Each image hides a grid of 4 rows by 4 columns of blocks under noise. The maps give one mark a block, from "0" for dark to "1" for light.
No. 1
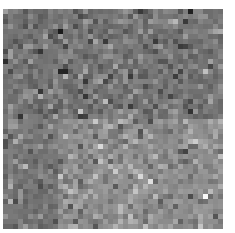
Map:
0 0 0 0
0 0 0 0
0 1 1 1
0 1 1 1
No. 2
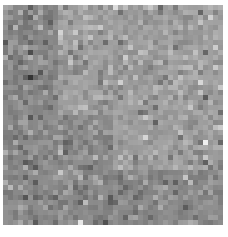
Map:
0 1 1 1
0 1 1 1
0 0 1 1
0 0 0 0
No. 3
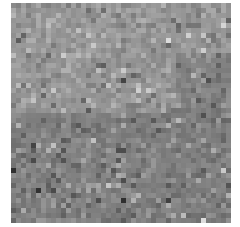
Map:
1 1 1 1
1 1 1 0
0 0 0 0
0 0 0 0
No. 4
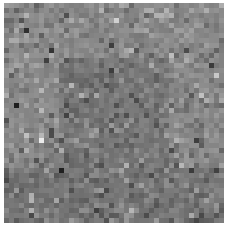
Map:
1 1 1 1
1 0 0 1
1 0 0 1
0 0 0 0
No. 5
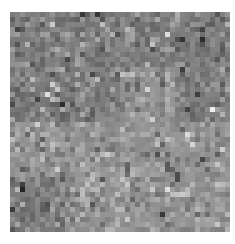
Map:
0 0 0 0
0 0 1 0
1 1 1 1
0 1 1 1
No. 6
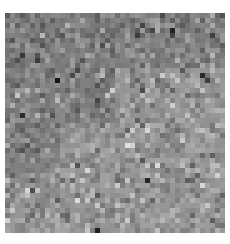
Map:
0 0 0 0
0 0 1 1
0 1 1 1
1 1 1 1
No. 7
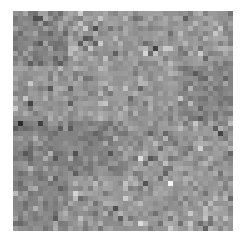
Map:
0 1 1 1
1 1 1 0
0 0 1 1
0 1 1 1
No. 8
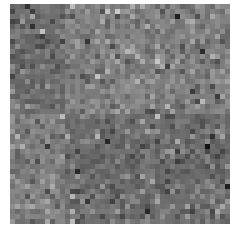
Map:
0 1 1 1
0 1 1 1
1 0 0 0
1 0 0 0
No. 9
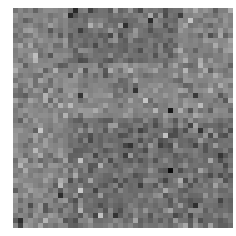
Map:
1 0 0 1
1 1 1 1
1 0 0 0
1 0 0 0
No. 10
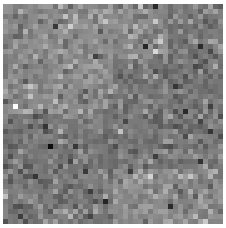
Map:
1 1 1 0
1 1 0 0
0 0 0 0
0 0 1 1
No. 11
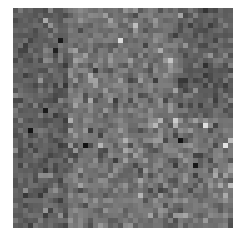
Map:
0 1 1 0
0 1 1 0
0 1 1 1
0 1 1 1
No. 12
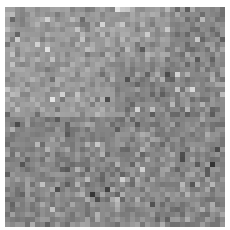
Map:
1 1 1 0
1 1 0 0
0 0 0 0
0 0 0 0
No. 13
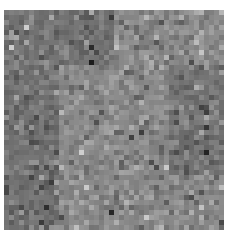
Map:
0 0 1 1
0 1 1 0
0 1 1 0
0 1 1 1
